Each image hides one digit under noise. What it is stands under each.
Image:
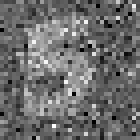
5
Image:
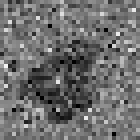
4
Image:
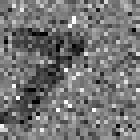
7
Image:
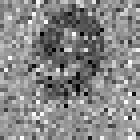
9
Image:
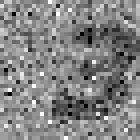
3
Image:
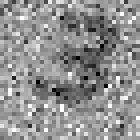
3
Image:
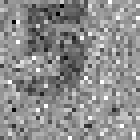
5
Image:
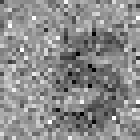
5
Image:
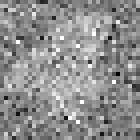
4
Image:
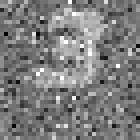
3
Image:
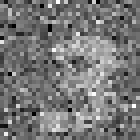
3
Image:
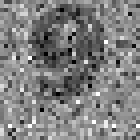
9
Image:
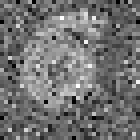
6
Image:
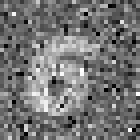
6
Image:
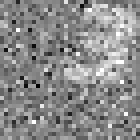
3
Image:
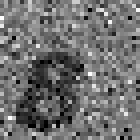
8
